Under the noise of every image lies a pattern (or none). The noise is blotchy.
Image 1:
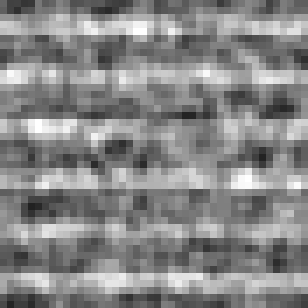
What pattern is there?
horizontal stripes
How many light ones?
6
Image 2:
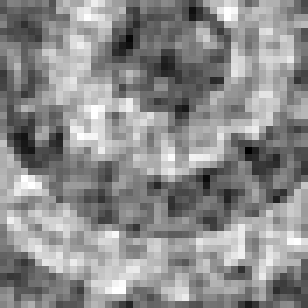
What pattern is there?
rings round one point
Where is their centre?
top middle
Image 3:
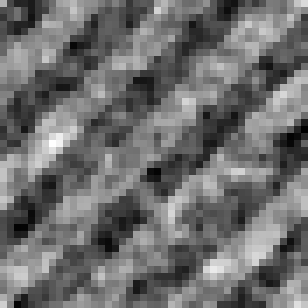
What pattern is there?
diagonal stripes
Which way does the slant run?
bottom left to top right
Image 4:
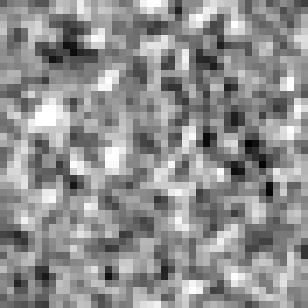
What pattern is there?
only noise
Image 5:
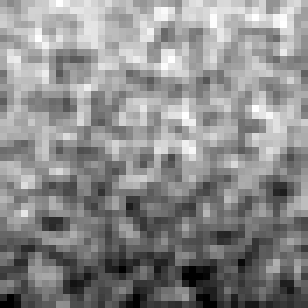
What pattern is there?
a smooth slope
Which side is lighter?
top
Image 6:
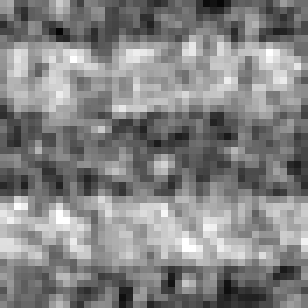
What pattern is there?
horizontal stripes
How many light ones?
2
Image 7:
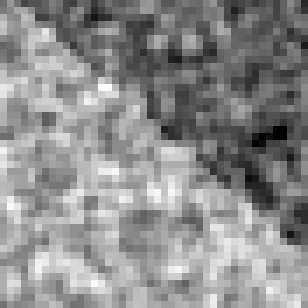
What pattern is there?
a sharp edge
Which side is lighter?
bottom left
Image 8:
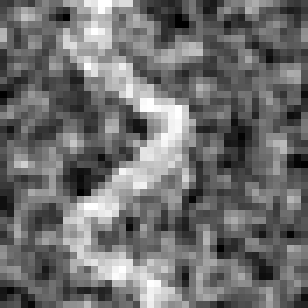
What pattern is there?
a wavy band
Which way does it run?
top to bottom
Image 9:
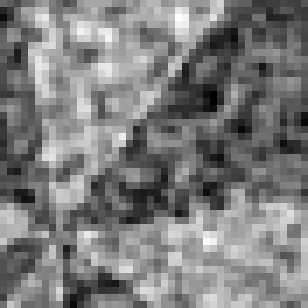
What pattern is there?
spokes from one point
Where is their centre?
bottom left
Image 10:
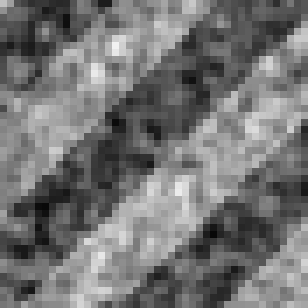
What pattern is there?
diagonal stripes
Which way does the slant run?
bottom left to top right
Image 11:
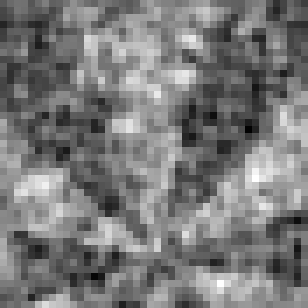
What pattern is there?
spokes from one point
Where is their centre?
bottom middle
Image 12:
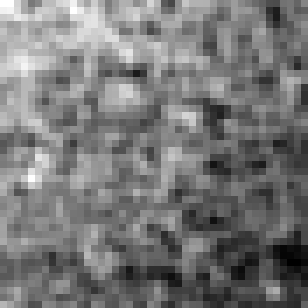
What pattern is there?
a smooth slope
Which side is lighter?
top left
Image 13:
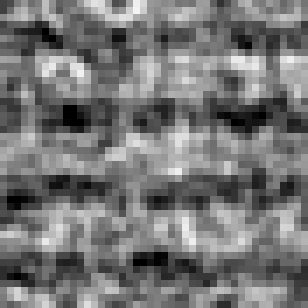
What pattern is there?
horizontal stripes
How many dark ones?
4
